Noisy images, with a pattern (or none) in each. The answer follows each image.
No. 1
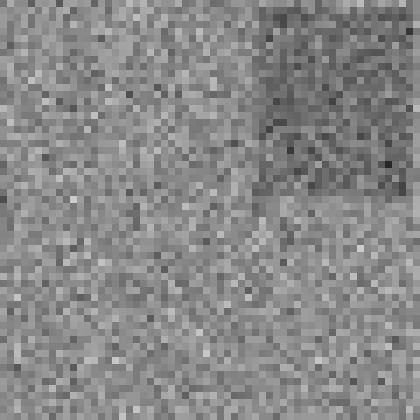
one block
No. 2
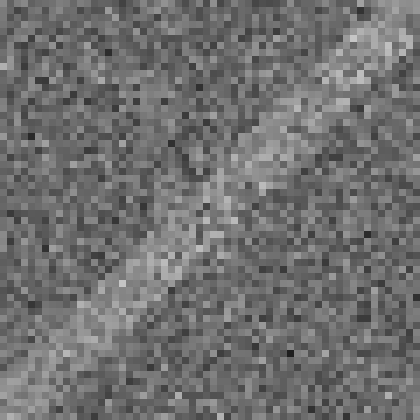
a diagonal band
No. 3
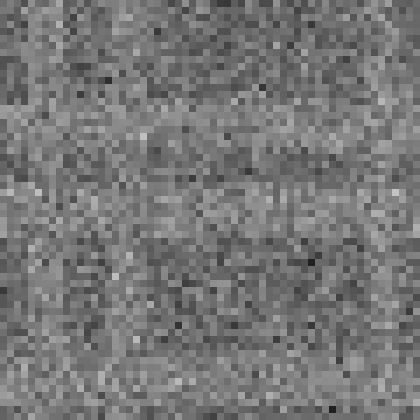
bands of rows crossing bands of columns
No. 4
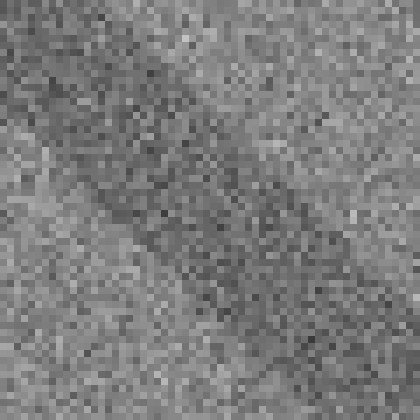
a diagonal band
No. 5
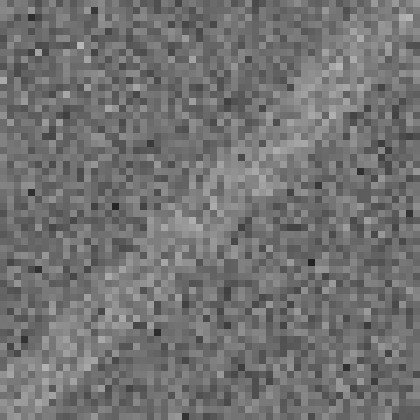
a diagonal band
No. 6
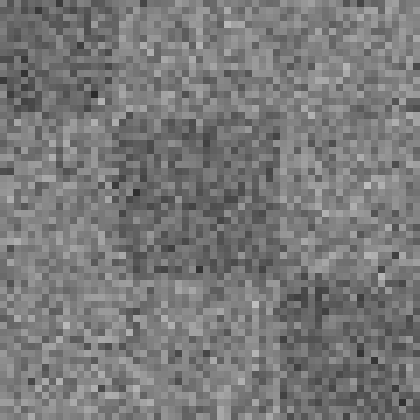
blocks along the diagonal
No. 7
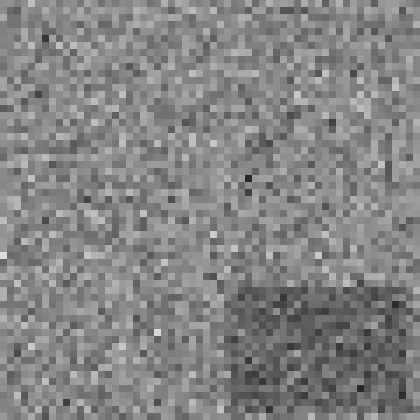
one block
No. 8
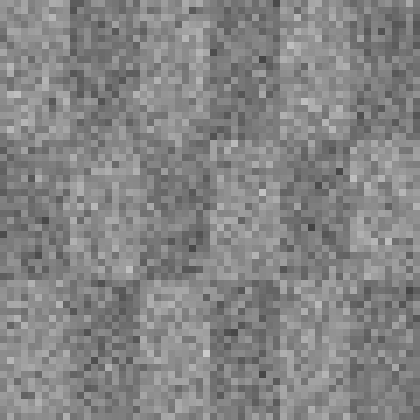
a checkerboard
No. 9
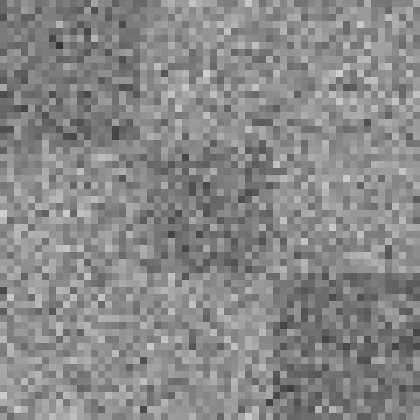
blocks along the diagonal
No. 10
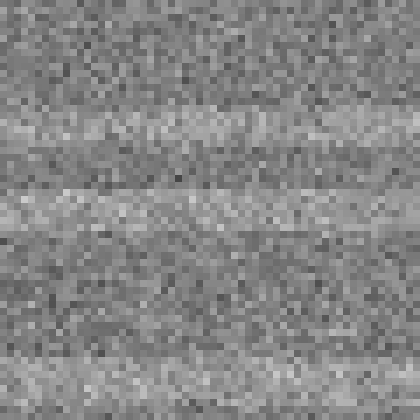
bands of rows
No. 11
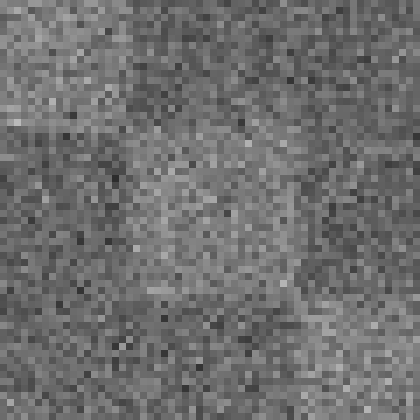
blocks along the diagonal
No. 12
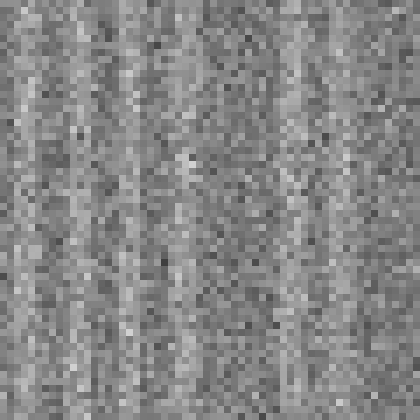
bands of columns
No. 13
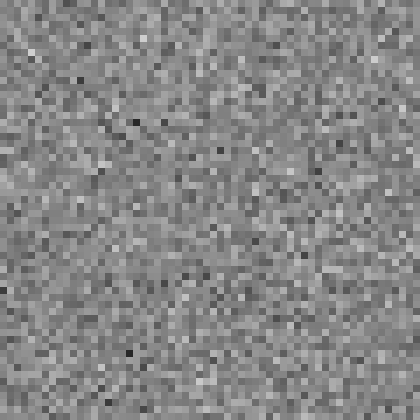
only noise
